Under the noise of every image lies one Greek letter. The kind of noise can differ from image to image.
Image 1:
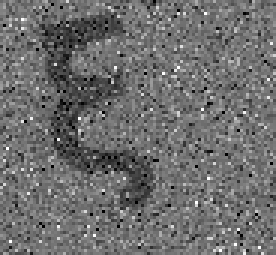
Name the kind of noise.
heavy tails
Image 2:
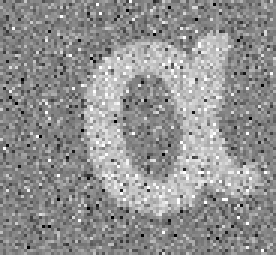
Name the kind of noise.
heavy tails
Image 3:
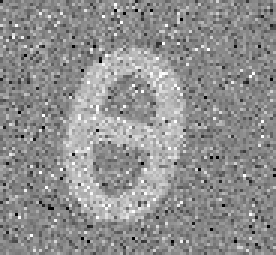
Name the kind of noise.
heavy tails
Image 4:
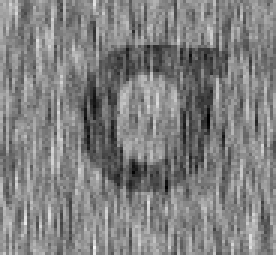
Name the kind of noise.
streaked along the columns
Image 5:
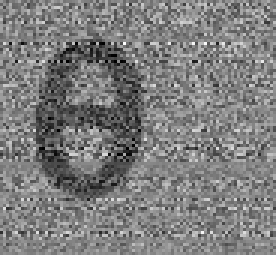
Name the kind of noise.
rows of uneven size
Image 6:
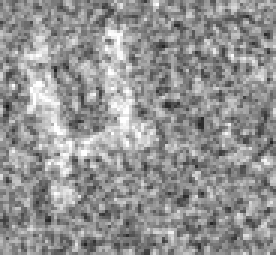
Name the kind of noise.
blotchy
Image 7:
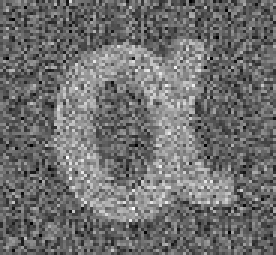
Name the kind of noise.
low rank plus noise
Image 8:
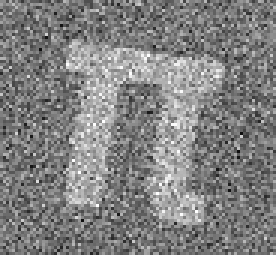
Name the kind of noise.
independent entries
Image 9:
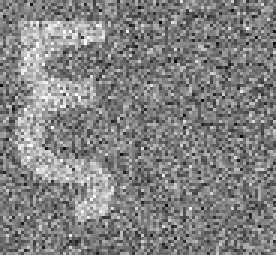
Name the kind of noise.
independent entries
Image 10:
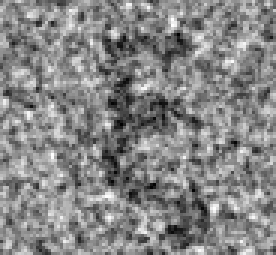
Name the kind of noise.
blotchy
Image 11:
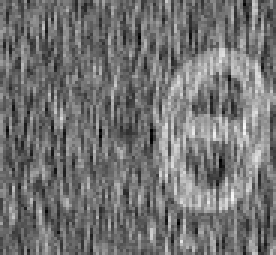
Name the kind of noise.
streaked along the columns
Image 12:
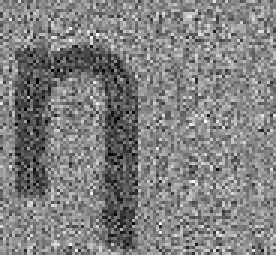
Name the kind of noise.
low rank plus noise
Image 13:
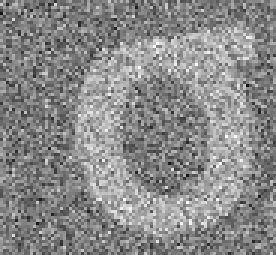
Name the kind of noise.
independent entries
